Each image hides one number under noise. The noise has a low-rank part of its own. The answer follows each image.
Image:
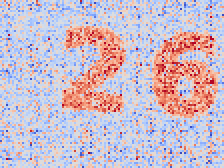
26
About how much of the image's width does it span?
two thirds
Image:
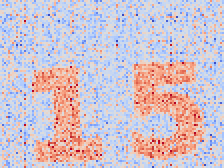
15
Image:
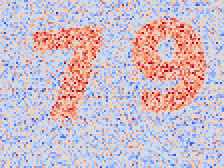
79
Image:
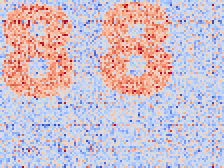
88
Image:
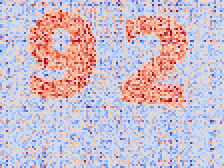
92
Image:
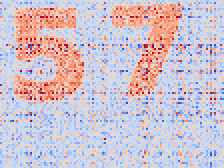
57
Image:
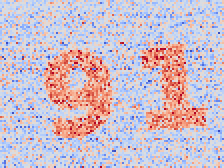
91
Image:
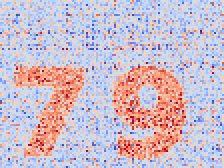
79
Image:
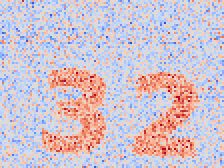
32
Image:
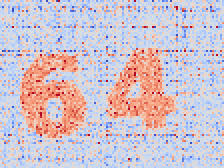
64
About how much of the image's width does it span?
two thirds
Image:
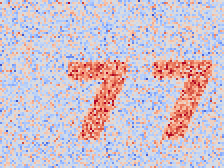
77
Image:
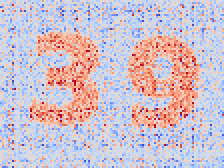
39
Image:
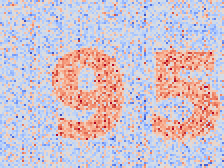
95
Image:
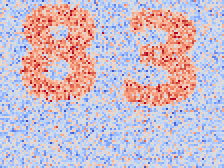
83
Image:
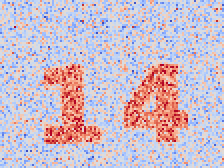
14
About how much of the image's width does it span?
two thirds
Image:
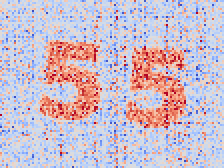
55
